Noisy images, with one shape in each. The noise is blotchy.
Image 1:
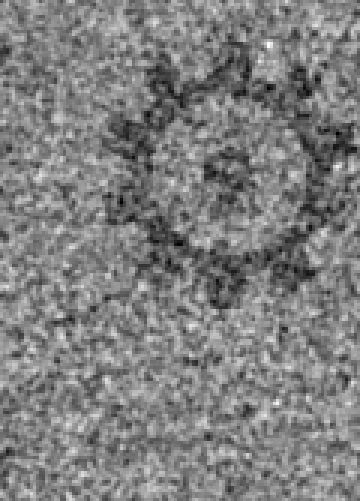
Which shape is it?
gear
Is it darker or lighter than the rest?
darker
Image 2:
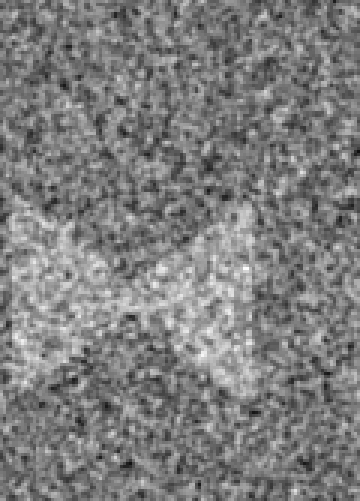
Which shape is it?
bow tie
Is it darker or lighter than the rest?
lighter
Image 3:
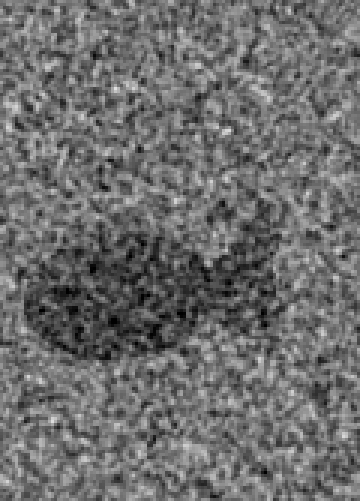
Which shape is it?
fish
